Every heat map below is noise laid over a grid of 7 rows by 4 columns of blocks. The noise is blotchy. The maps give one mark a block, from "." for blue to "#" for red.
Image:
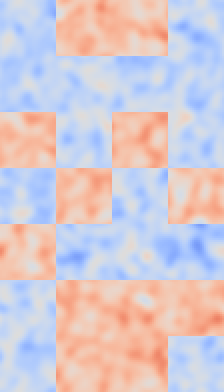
. # # .
. . . .
# . # .
. # . #
# . . .
. # # #
. # # .
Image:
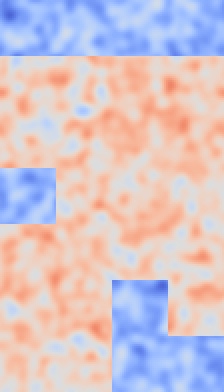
. . . .
# # # #
# # # #
. # # #
# # # #
# # . #
# # . .
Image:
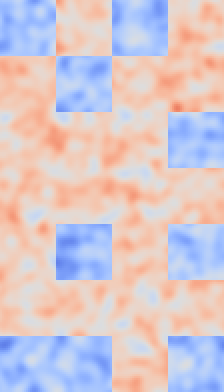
. # . #
# . # #
# # # .
# # # #
# . # .
# # # #
. . # .
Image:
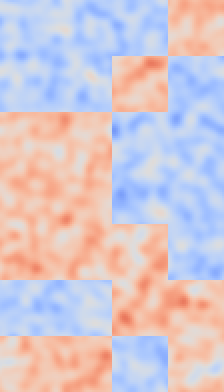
. . . #
. . # .
# # . .
# # . .
# # # .
. . # #
# # . #
